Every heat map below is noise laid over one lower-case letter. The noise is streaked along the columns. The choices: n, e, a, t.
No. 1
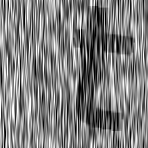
dark t
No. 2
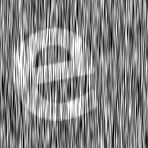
light e
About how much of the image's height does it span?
two thirds
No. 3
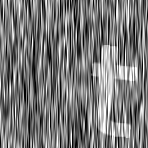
light t
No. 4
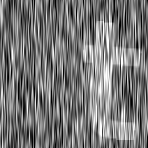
light t
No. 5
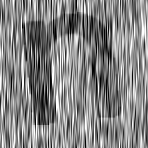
dark n
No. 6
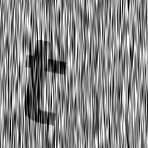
dark t
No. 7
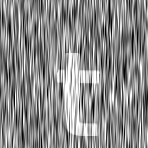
light t
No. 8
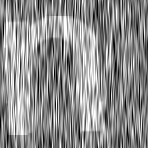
light n
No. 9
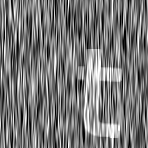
light t
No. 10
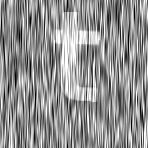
light t
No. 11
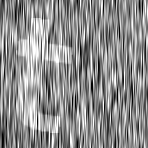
light t
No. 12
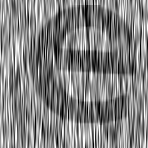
dark e
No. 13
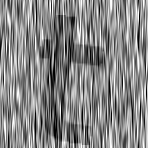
dark t
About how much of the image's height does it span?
nearly all
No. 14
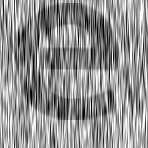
dark e
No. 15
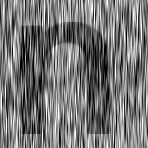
dark n
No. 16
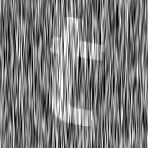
light t
